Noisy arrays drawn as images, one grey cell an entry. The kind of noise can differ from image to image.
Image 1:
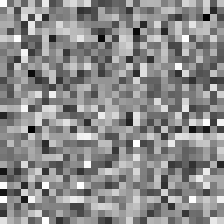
low rank plus noise
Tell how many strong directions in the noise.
two
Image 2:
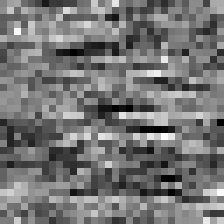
streaked along the rows
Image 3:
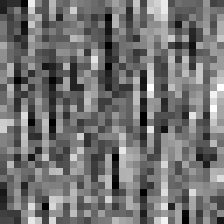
streaked along the columns
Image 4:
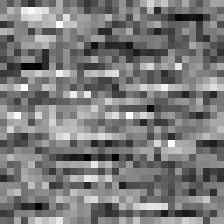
streaked along the rows
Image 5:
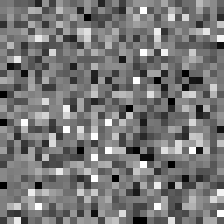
heavy tails
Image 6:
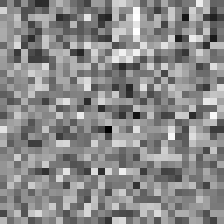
low rank plus noise
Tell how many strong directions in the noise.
two
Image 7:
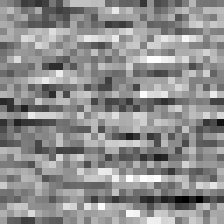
streaked along the rows
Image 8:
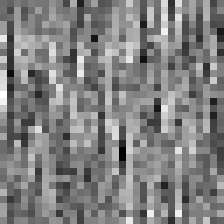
streaked along the columns
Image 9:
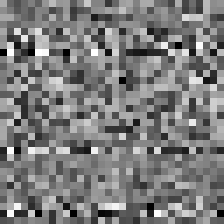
rows of uneven size
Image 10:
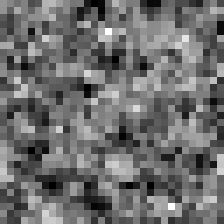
blotchy
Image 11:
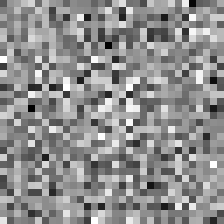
low rank plus noise
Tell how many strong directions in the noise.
three or four
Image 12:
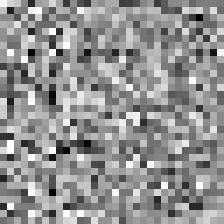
low rank plus noise
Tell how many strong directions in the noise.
one
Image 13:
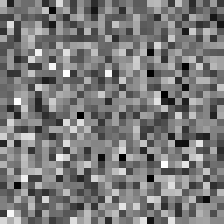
independent entries
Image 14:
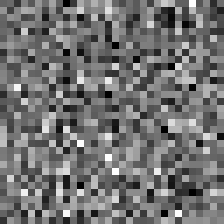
low rank plus noise
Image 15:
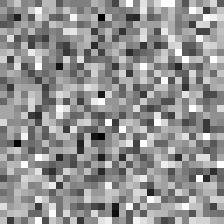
independent entries
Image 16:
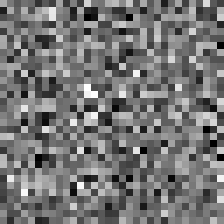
low rank plus noise
